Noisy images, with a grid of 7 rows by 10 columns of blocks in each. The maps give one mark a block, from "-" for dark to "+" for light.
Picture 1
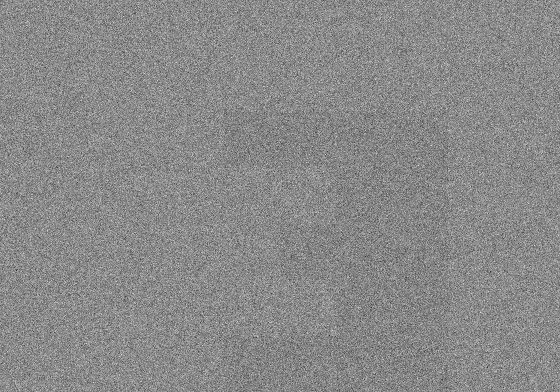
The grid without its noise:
+ + + + + + + + + +
+ + + + + + + + + +
+ + + + - - - - + +
+ + + + + + - - + +
+ + + + + - - - + +
+ + + + + + - - + +
+ + + + - - - - + +
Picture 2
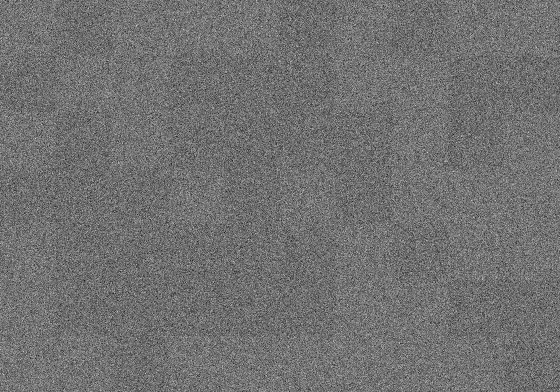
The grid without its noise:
+ - + + + - + - + +
- + + - - - + + - -
+ - + - - - - + - +
- - - + - + - + + +
+ - - - - - + - + +
+ - - - - - + + - -
+ + - + + + + + + -
